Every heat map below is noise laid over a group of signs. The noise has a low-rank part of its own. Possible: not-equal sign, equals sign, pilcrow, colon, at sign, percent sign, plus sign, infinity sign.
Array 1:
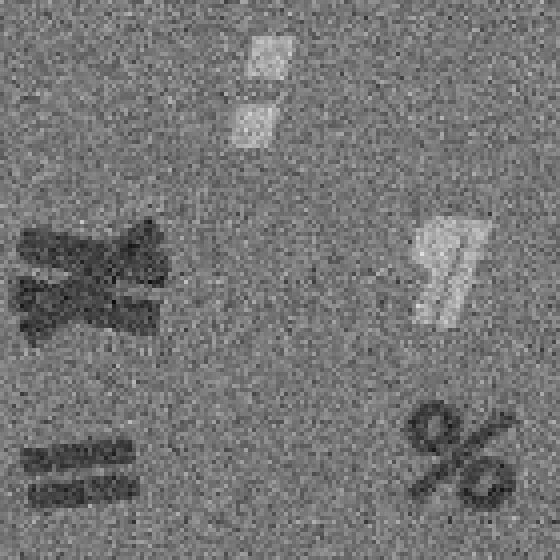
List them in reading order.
top middle: light colon; middle left: dark not-equal sign; middle right: light pilcrow; bottom left: dark equals sign; bottom right: dark percent sign
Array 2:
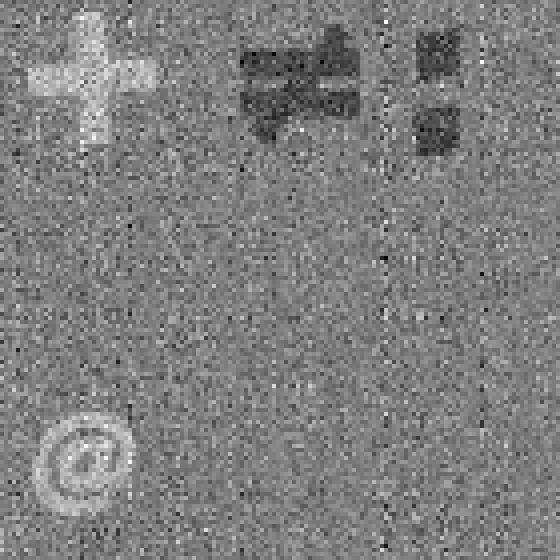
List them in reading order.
top left: light plus sign; top middle: dark not-equal sign; top right: dark colon; bottom left: light at sign
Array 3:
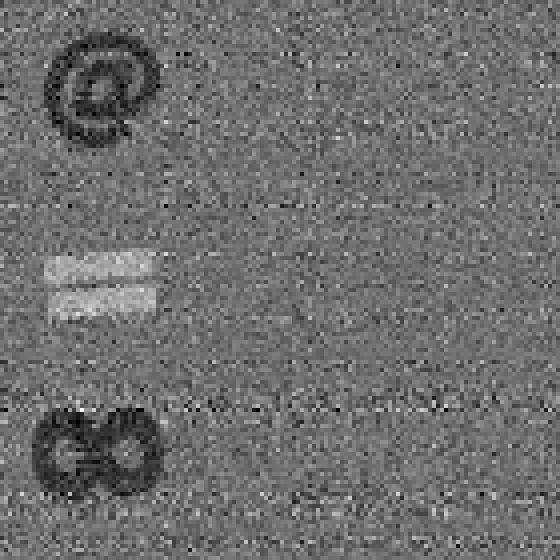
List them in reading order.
top left: dark at sign; middle left: light equals sign; bottom left: dark infinity sign
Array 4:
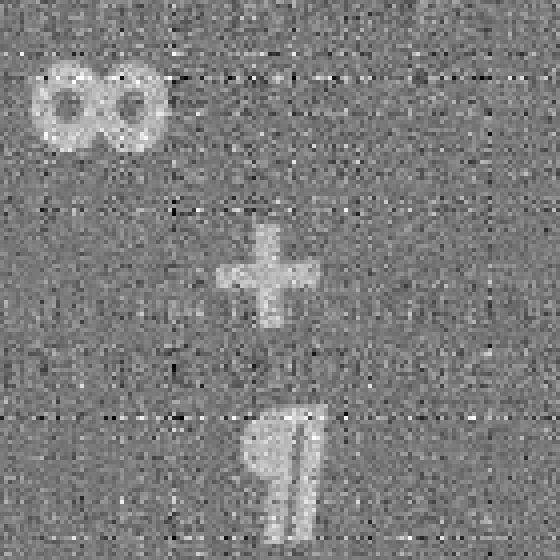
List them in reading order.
top left: light infinity sign; centre: light plus sign; bottom middle: light pilcrow
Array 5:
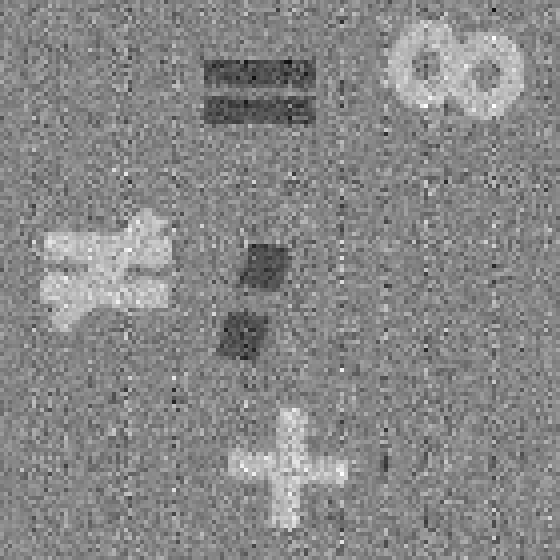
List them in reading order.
top middle: dark equals sign; top right: light infinity sign; middle left: light not-equal sign; centre: dark colon; bottom middle: light plus sign
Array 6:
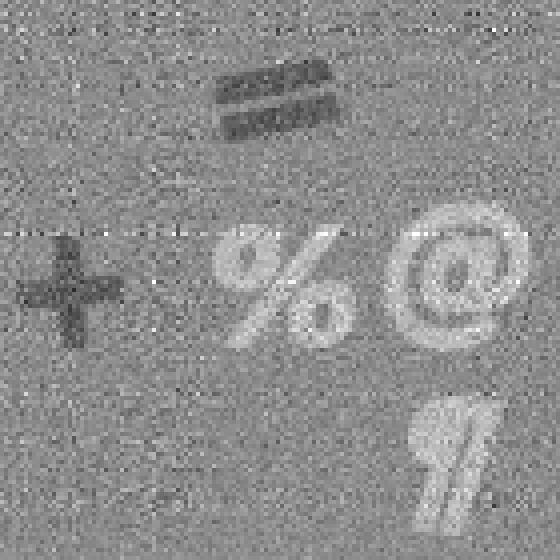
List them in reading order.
top middle: dark equals sign; middle left: dark plus sign; centre: light percent sign; middle right: light at sign; bottom right: light pilcrow
